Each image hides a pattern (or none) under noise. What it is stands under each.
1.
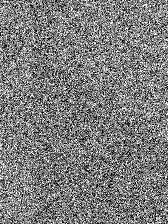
spokes from one point
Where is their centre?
top left
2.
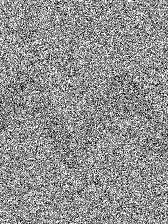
a wavy band
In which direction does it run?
left to right
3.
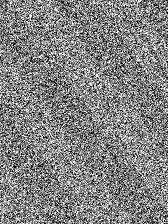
diagonal stripes
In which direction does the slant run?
top left to bottom right
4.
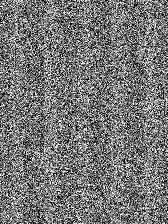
vertical stripes
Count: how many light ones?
5
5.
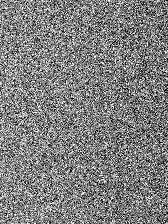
a smooth slope
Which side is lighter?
left
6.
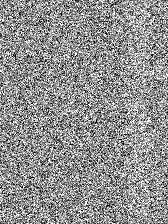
one vertical stripe
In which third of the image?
right
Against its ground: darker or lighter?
lighter
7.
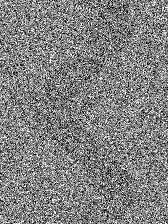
a wavy band
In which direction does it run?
top to bottom
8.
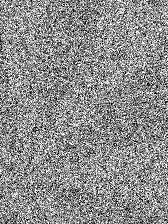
spokes from one point
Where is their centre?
bottom left
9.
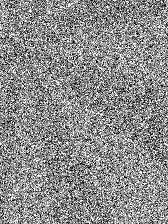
spokes from one point
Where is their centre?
top left
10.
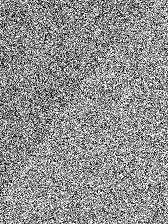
a sharp edge
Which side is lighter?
bottom right
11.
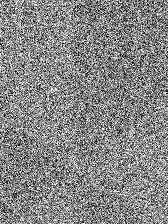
spokes from one point
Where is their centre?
bottom middle
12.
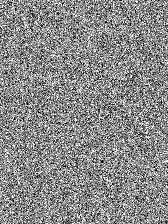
only noise
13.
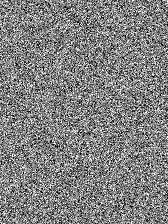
only noise
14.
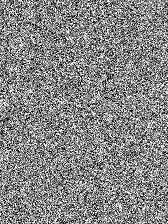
only noise
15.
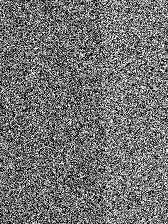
a sharp edge
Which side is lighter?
right
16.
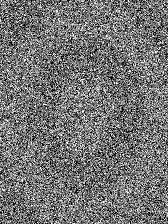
rings round one point
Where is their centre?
centre
